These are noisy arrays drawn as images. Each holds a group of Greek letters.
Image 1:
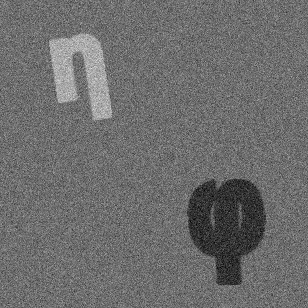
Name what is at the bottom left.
nothing
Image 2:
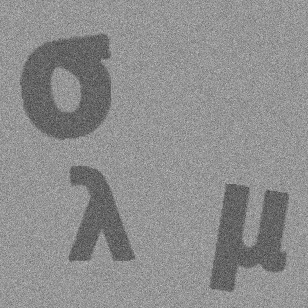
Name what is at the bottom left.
lambda
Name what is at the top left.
sigma
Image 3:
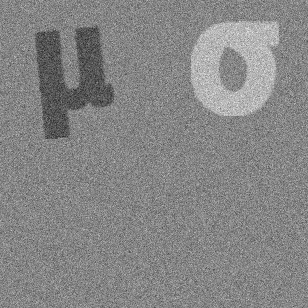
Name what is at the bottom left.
nothing
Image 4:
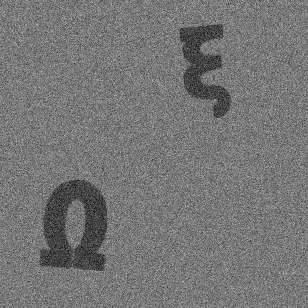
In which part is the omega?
bottom left
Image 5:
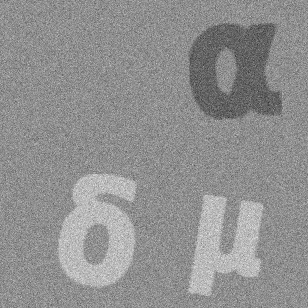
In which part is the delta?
bottom left
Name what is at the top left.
nothing
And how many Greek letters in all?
3
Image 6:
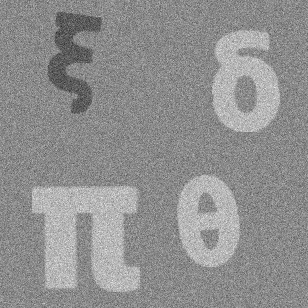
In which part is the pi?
bottom left
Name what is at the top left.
xi
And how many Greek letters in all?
4
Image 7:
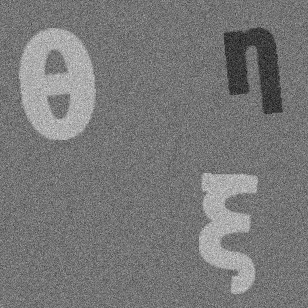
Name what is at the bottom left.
nothing
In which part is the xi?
bottom right
